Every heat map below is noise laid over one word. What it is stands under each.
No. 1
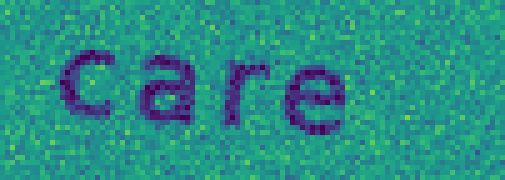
care
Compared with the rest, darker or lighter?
darker
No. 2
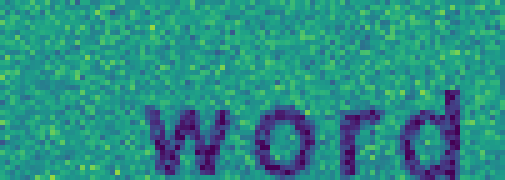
word
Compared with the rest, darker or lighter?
darker
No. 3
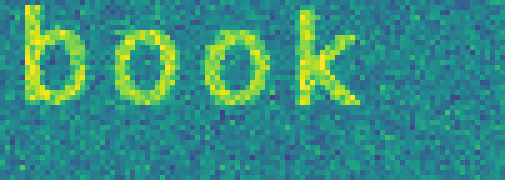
book
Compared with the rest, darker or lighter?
lighter
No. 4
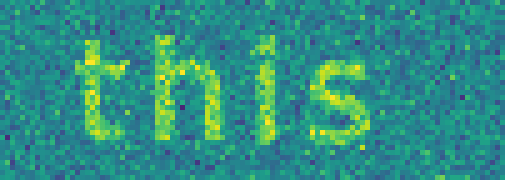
this
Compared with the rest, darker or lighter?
lighter
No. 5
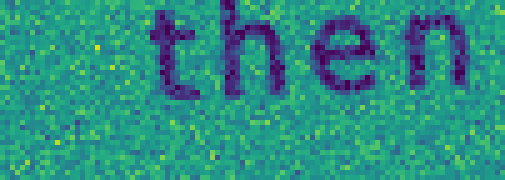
then
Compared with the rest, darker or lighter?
darker
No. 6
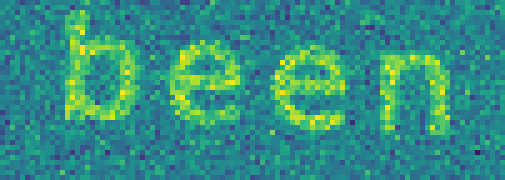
been
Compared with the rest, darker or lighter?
lighter
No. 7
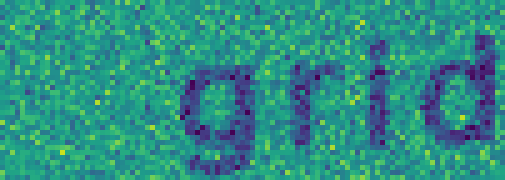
grid
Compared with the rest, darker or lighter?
darker
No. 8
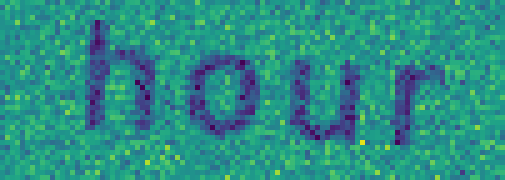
hour
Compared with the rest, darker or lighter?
darker
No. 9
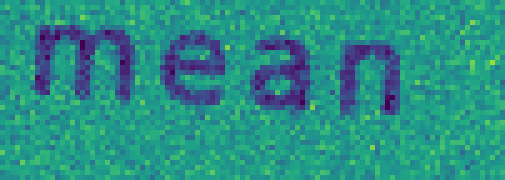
mean
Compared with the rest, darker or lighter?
darker
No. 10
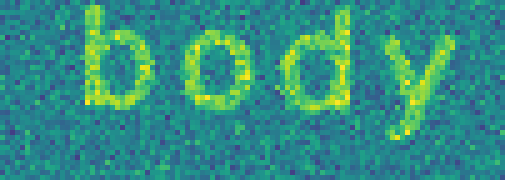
body
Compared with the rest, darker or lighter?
lighter
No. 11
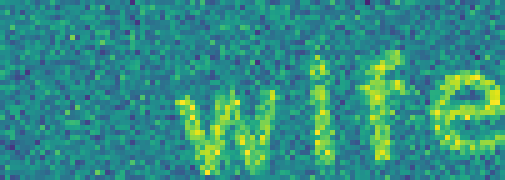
wife
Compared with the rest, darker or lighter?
lighter
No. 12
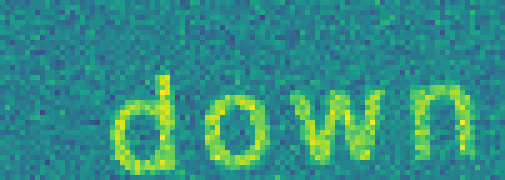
down
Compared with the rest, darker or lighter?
lighter
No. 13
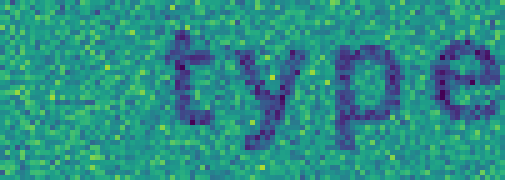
type
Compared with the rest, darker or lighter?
darker
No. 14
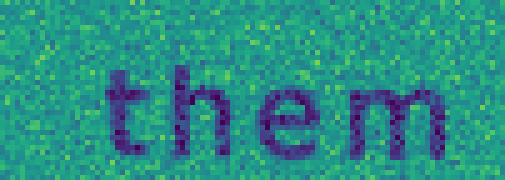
them
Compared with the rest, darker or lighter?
darker
